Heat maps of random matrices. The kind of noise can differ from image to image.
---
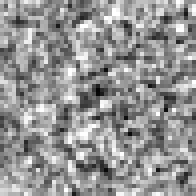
blotchy
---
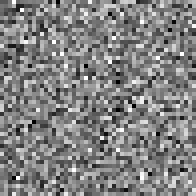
independent entries
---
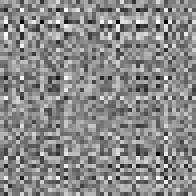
low rank plus noise
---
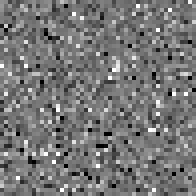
heavy tails
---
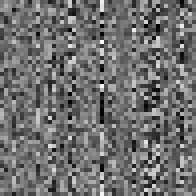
columns of uneven size
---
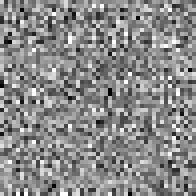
low rank plus noise
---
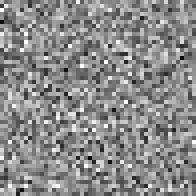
independent entries
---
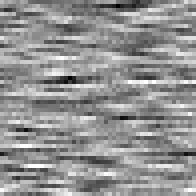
streaked along the rows
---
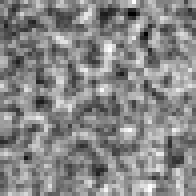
blotchy
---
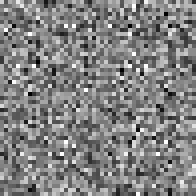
low rank plus noise
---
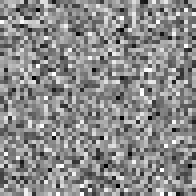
independent entries
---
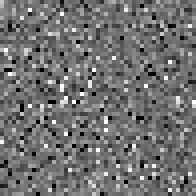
heavy tails
